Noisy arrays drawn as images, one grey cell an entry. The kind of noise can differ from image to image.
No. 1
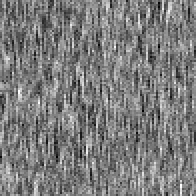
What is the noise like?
streaked along the columns
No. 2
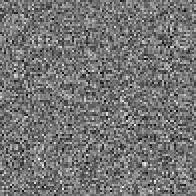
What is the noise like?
low rank plus noise
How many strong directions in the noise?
three or four
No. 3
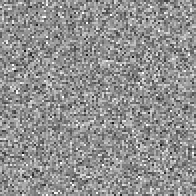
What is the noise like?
independent entries
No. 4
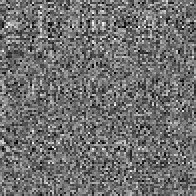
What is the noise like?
low rank plus noise
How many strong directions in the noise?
two
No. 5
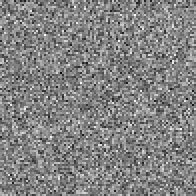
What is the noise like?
independent entries
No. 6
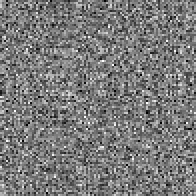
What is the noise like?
low rank plus noise
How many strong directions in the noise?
one
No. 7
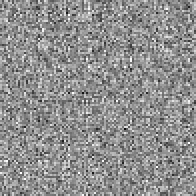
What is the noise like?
low rank plus noise
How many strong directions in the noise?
five to eight
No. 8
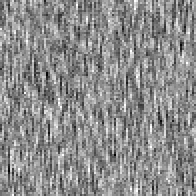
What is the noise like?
streaked along the columns
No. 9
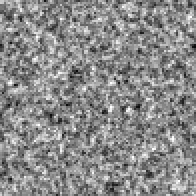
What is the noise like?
blotchy
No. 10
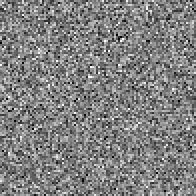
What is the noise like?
independent entries
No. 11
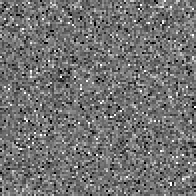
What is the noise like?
heavy tails
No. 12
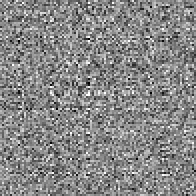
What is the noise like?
low rank plus noise
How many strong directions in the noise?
one
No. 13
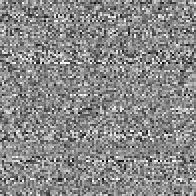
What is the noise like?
rows of uneven size
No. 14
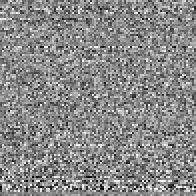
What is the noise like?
rows of uneven size
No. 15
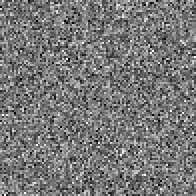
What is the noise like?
independent entries
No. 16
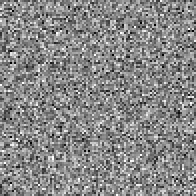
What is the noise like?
low rank plus noise
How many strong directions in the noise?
five to eight
